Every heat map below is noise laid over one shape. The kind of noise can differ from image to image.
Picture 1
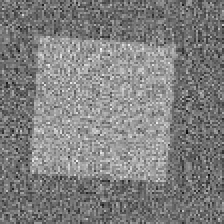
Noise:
low rank plus noise
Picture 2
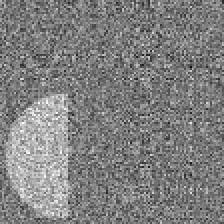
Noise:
low rank plus noise
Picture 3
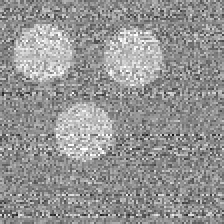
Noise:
rows of uneven size
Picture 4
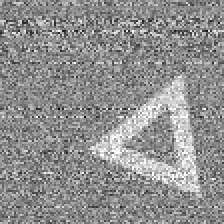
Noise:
rows of uneven size
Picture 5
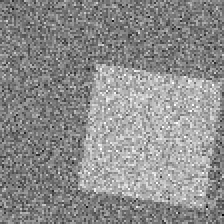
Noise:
independent entries
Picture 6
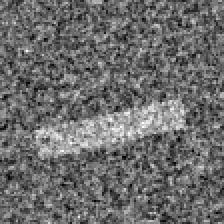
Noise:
blotchy
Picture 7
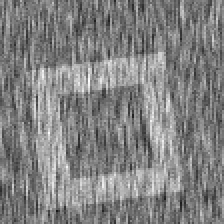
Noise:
streaked along the columns
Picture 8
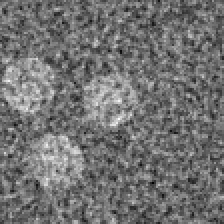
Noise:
blotchy
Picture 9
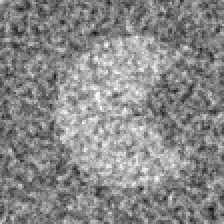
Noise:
blotchy
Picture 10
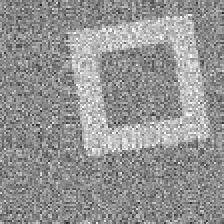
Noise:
low rank plus noise
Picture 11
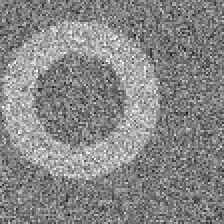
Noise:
independent entries
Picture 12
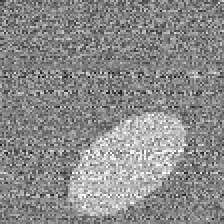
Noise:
rows of uneven size
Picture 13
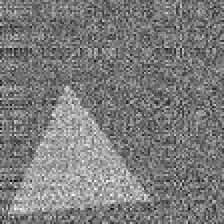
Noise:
low rank plus noise
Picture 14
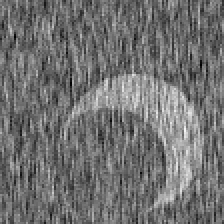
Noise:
streaked along the columns
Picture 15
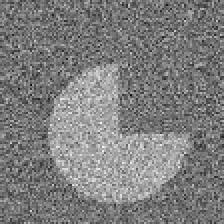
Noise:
low rank plus noise
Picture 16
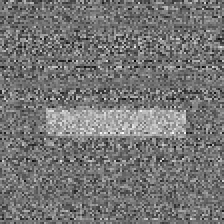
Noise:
rows of uneven size
